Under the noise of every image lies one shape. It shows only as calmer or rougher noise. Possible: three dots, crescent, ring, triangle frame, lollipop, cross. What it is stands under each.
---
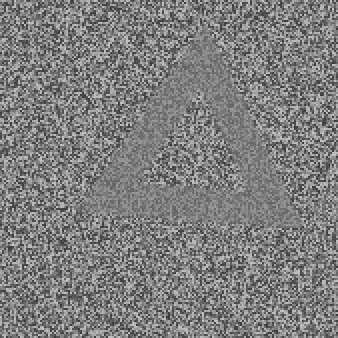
calm triangle frame
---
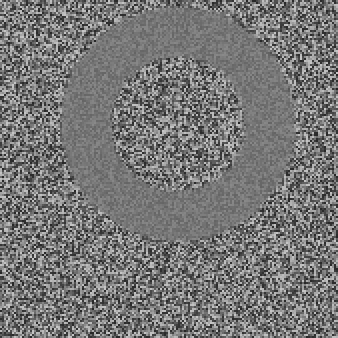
calm ring
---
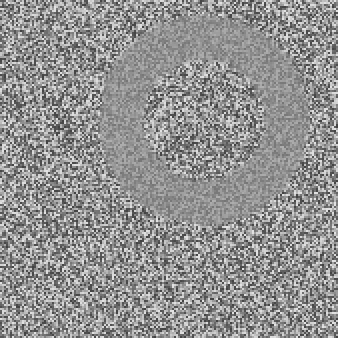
calm ring
